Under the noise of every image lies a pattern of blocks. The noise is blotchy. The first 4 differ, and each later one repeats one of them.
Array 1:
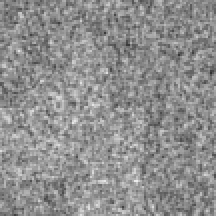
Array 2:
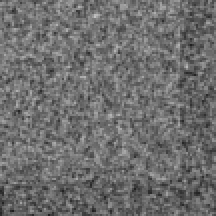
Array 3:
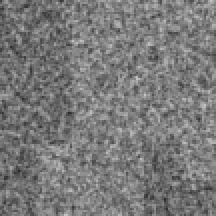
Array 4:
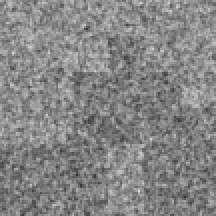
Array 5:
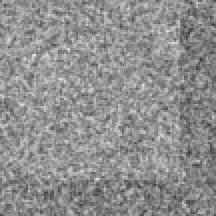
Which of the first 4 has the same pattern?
2
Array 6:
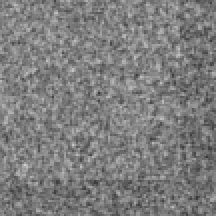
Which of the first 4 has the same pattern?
2
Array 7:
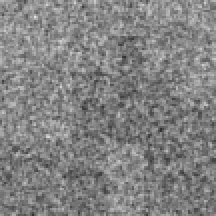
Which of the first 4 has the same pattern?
4
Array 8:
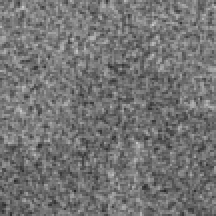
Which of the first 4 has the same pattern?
4
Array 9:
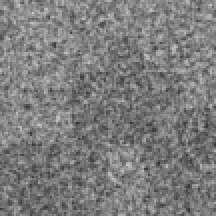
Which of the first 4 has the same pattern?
4
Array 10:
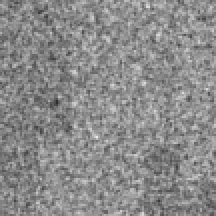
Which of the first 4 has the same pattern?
3
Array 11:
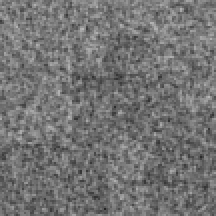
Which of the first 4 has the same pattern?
4
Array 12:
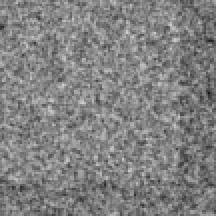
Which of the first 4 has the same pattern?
2
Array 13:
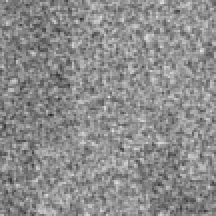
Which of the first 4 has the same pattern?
3
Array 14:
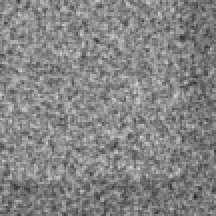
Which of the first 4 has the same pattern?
2
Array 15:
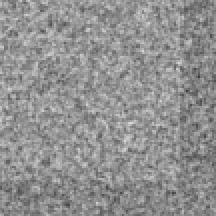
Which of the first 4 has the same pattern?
2
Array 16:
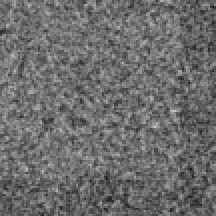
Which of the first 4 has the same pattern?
2
